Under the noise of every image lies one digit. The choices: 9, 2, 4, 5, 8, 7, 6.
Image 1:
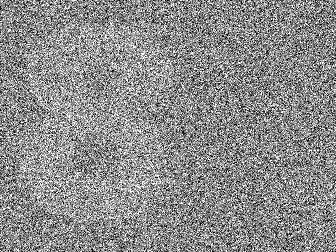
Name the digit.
8
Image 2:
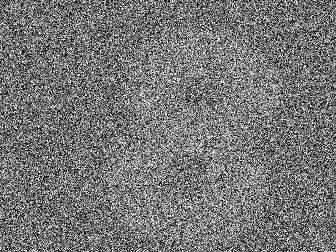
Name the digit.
8
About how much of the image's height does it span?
nearly all
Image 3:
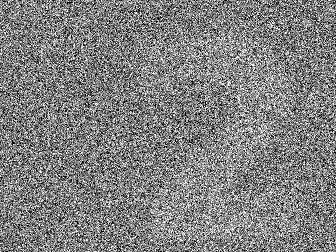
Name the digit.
2
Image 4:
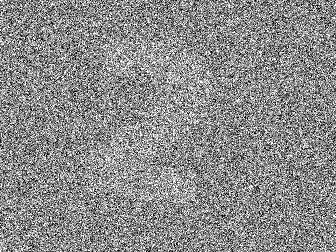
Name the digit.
2
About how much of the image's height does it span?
two thirds
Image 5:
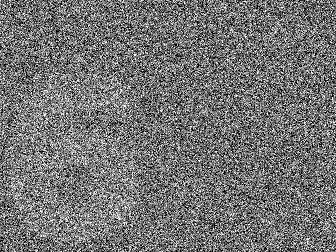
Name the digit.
6
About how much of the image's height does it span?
two thirds
